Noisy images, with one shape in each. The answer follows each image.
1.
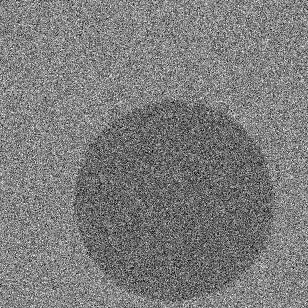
disc
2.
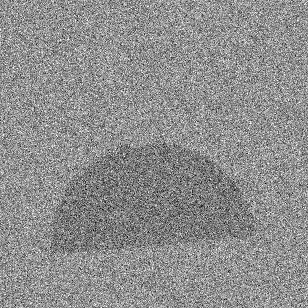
half disc
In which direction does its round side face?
up
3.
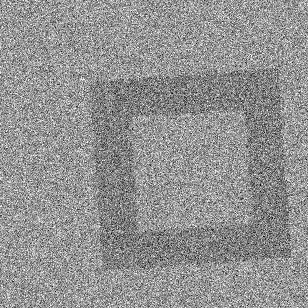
square frame
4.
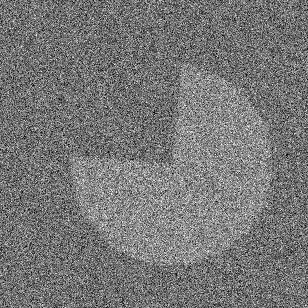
disc with a wedge cut out
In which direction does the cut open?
up and left
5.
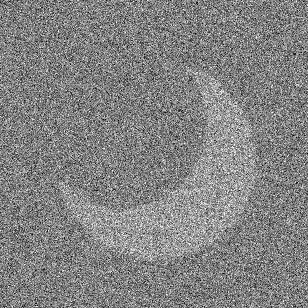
crescent
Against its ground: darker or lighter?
lighter
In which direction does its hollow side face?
up and left
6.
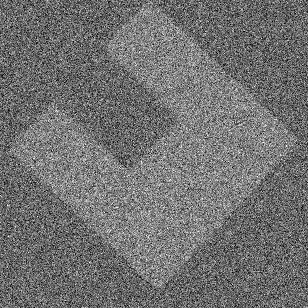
square with a notch
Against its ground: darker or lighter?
lighter
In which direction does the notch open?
up and left
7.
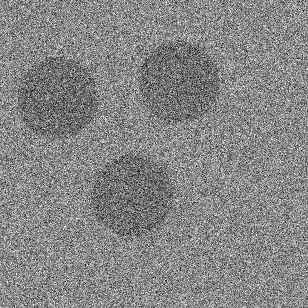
three dots
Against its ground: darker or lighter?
darker
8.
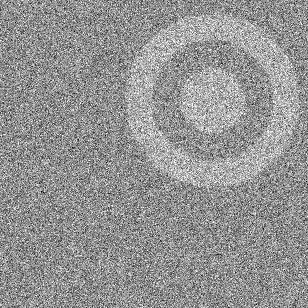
bullseye
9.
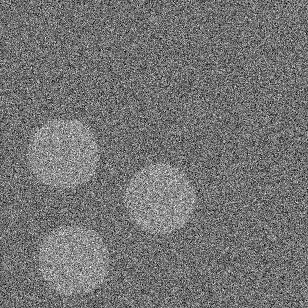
three dots
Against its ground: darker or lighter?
lighter
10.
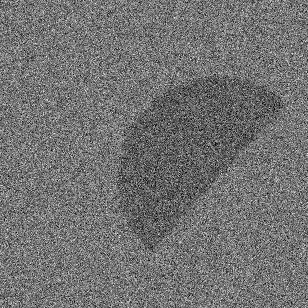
half disc
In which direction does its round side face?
up and left
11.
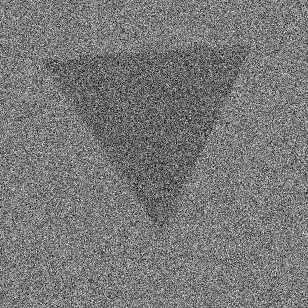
triangle
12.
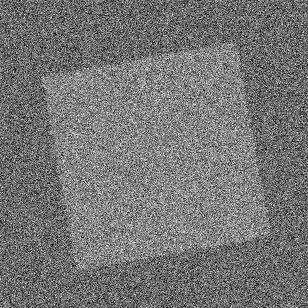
square
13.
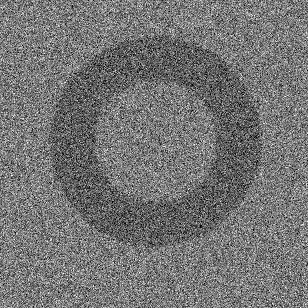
ring
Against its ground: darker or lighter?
darker
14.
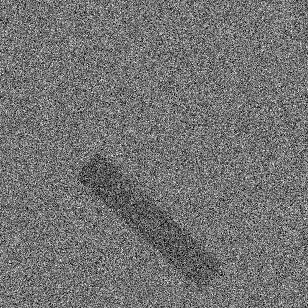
bar
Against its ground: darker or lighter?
darker
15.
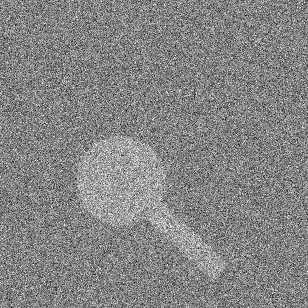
lollipop
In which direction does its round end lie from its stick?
up and left
